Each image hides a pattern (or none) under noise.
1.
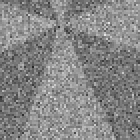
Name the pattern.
spokes from one point
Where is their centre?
top middle
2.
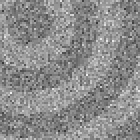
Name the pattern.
rings round one point
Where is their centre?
top left
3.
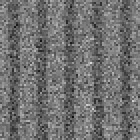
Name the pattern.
vertical stripes
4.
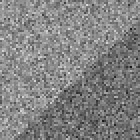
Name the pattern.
a sharp edge
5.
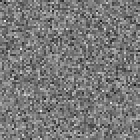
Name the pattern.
only noise
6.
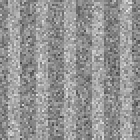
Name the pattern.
vertical stripes
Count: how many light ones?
5
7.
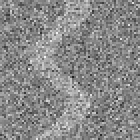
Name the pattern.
a wavy band
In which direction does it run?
top to bottom
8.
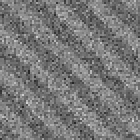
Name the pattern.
diagonal stripes
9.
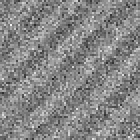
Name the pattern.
diagonal stripes
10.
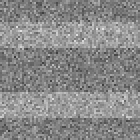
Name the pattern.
horizontal stripes
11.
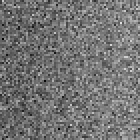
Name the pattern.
a smooth slope
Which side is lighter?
right
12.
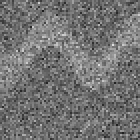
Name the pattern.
a wavy band
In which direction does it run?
left to right
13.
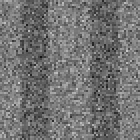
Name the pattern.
vertical stripes
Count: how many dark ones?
2
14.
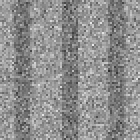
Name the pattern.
vertical stripes
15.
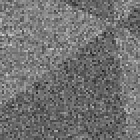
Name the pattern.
spokes from one point
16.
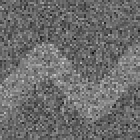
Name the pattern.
a wavy band
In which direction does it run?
left to right
